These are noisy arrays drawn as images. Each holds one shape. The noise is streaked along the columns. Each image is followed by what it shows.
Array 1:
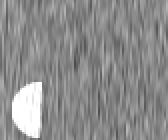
half disc
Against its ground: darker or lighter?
lighter
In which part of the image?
bottom left
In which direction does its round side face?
left
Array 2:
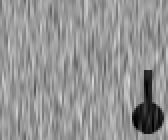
lollipop
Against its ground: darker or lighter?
darker
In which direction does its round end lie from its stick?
down
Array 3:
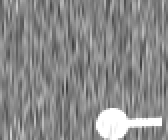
lollipop
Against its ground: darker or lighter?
lighter
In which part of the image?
bottom right
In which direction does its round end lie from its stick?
left
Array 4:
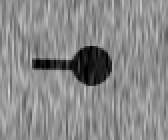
lollipop
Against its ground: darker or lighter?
darker
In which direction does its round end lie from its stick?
right
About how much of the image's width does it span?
half
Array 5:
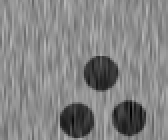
three dots
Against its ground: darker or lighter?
darker
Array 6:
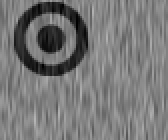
bullseye
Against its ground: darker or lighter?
darker
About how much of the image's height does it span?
half
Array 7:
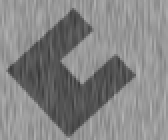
square with a notch
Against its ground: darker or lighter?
darker
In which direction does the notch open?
up and right
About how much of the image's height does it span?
nearly all
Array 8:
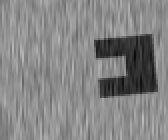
square with a notch
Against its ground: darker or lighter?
darker
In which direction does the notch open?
left
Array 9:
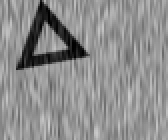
triangle frame
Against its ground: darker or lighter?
darker
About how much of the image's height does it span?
half
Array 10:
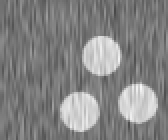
three dots
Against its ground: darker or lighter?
lighter
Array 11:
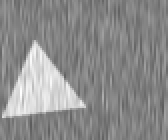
triangle
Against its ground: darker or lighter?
lighter
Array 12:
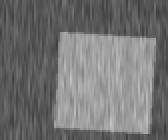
square
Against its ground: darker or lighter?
lighter
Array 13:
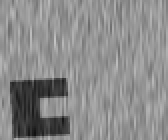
square with a notch
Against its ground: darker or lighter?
darker
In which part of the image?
bottom left
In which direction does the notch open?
right
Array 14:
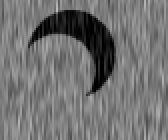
crescent
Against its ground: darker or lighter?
darker
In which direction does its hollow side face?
down and left
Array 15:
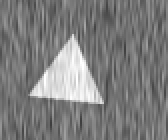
triangle
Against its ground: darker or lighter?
lighter
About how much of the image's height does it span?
half
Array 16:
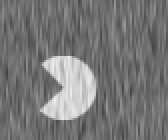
disc with a wedge cut out
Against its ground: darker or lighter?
lighter
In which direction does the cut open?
left
